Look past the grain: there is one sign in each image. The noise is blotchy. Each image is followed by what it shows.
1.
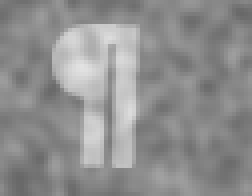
pilcrow
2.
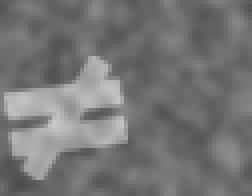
not-equal sign
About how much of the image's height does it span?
two thirds
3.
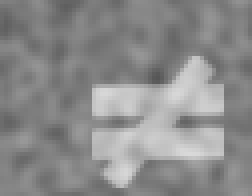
not-equal sign
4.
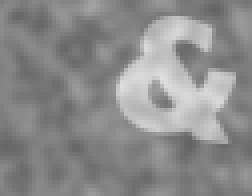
ampersand
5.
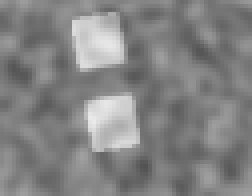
colon
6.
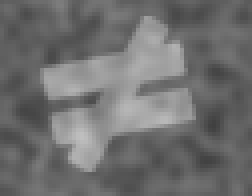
not-equal sign
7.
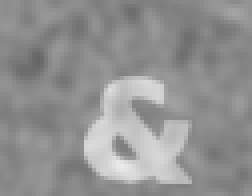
ampersand
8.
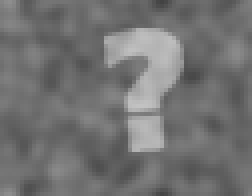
question mark
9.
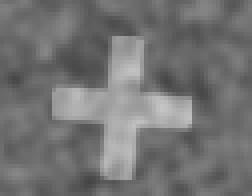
plus sign
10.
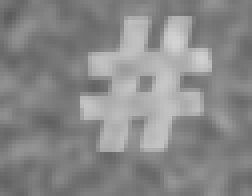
hash sign
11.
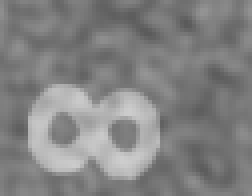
infinity sign
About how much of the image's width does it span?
half
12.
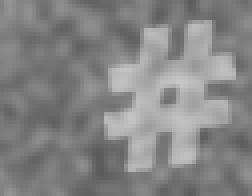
hash sign
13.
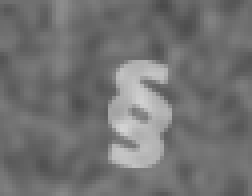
section sign
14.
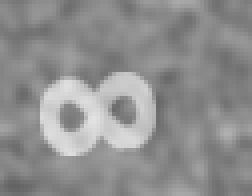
infinity sign
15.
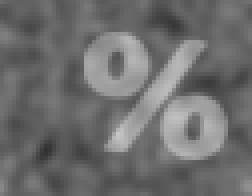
percent sign
